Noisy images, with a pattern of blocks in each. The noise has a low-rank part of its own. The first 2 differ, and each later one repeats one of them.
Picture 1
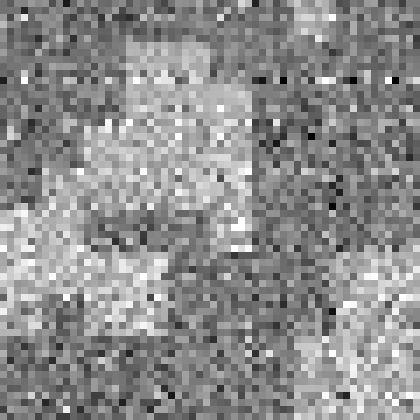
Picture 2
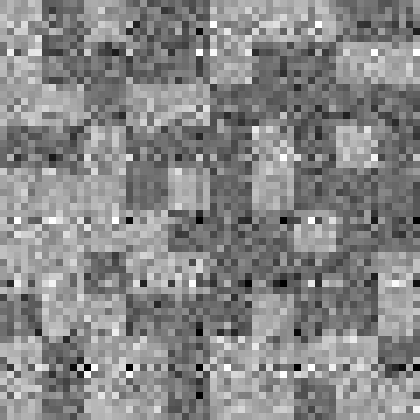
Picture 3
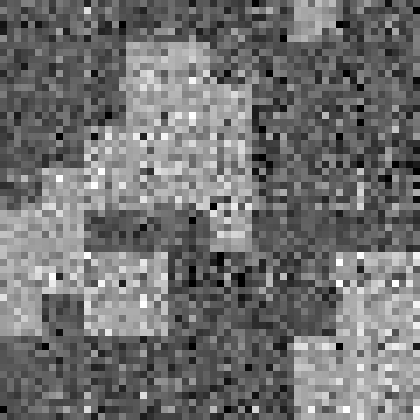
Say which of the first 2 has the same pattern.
1
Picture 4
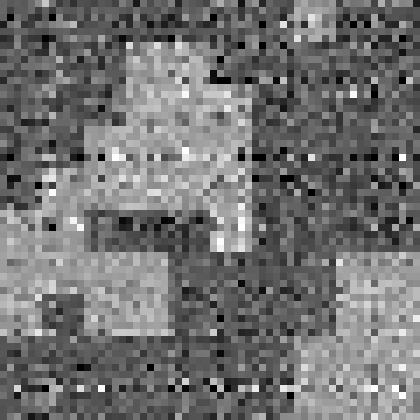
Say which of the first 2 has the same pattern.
1
